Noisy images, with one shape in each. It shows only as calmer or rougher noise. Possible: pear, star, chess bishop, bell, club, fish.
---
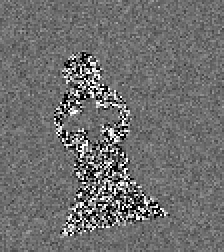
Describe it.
rough chess bishop
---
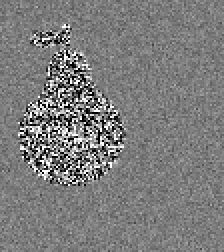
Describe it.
rough pear
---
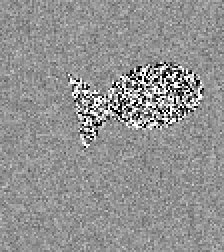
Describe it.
rough fish
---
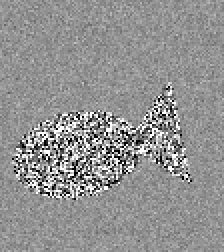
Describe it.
rough fish
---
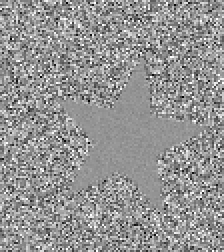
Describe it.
calm star
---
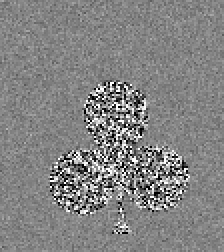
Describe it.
rough club
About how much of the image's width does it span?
two thirds
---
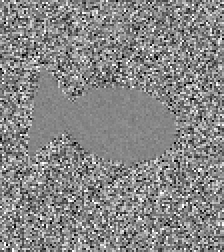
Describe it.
calm fish
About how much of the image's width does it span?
two thirds
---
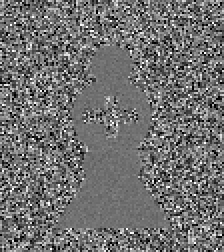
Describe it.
calm chess bishop
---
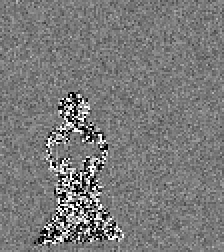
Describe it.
rough chess bishop
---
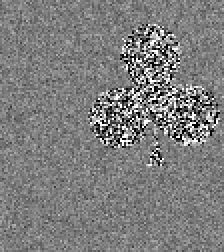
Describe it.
rough club
